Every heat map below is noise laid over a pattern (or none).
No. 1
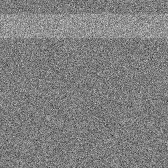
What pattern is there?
one band of rows
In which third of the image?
top
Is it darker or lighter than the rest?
lighter
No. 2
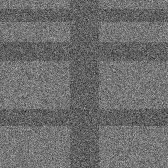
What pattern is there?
bands of rows crossing bands of columns
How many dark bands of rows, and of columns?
3 and 1
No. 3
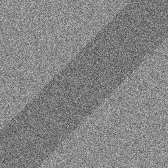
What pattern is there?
a diagonal band
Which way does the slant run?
bottom left to top right
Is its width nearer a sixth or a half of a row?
a half
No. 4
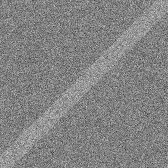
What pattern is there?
a diagonal band
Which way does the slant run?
bottom left to top right
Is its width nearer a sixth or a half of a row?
a sixth
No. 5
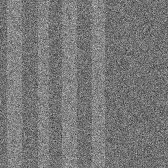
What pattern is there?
bands of columns
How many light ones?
4
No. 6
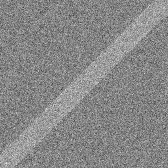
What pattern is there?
a diagonal band
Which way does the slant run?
bottom left to top right
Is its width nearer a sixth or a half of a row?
a sixth
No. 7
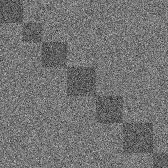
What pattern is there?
blocks along the diagonal
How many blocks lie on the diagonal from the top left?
7
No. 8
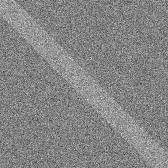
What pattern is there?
a diagonal band
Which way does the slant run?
top left to bottom right
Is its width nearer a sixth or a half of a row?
a sixth
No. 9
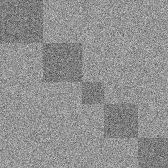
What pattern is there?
blocks along the diagonal
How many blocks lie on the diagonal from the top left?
5
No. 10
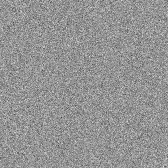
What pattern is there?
only noise
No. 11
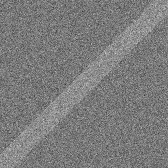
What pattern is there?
a diagonal band
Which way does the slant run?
bottom left to top right
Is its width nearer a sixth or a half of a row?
a sixth
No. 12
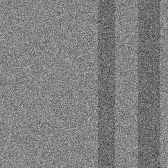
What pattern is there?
bands of columns
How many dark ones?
2
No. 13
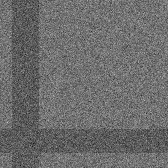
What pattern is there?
bands of rows crossing bands of columns
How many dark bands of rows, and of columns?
1 and 1
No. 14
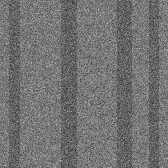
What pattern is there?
bands of columns
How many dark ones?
4
